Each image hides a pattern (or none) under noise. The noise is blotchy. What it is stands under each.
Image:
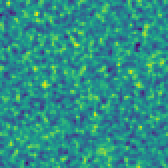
only noise
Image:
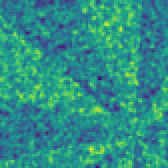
spokes from one point
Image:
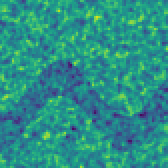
a wavy band
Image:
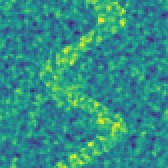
a wavy band
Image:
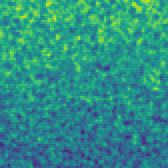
a smooth slope
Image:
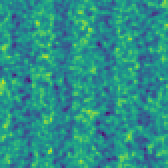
vertical stripes
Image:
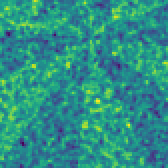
spokes from one point
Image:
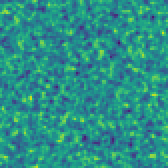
only noise
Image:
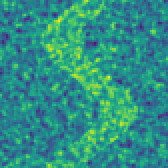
a wavy band
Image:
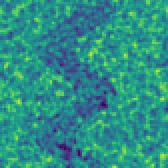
a wavy band
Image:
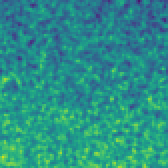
a smooth slope
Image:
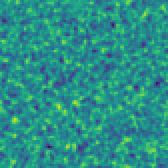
only noise
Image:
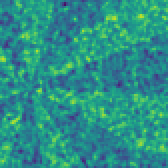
spokes from one point
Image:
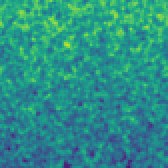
a smooth slope
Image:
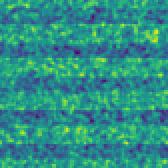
horizontal stripes
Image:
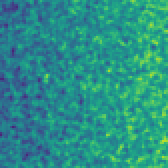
a smooth slope
